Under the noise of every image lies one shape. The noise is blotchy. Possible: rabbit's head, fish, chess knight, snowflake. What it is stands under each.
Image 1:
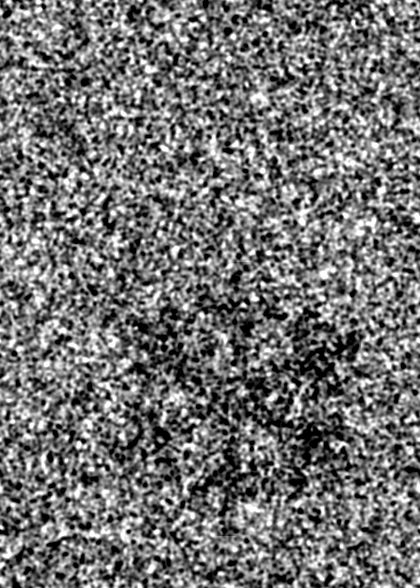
dark snowflake
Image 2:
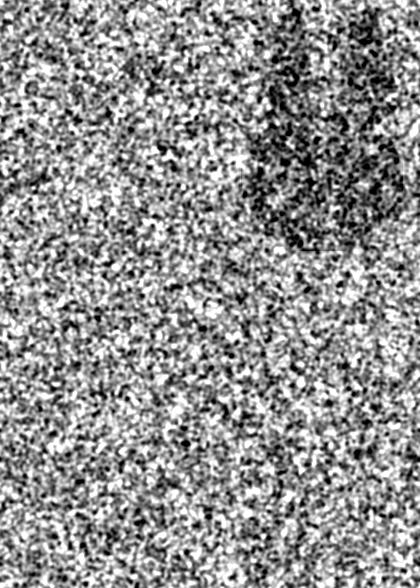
dark rabbit's head, top right
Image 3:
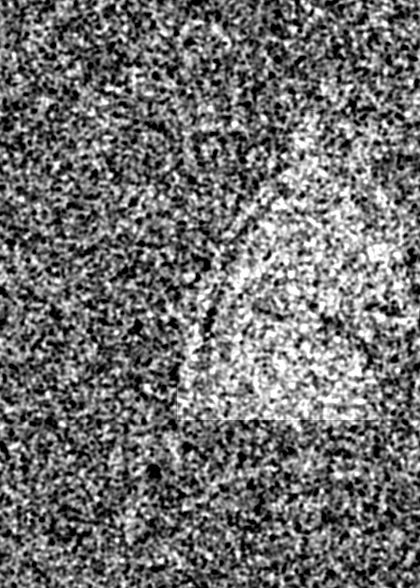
light chess knight
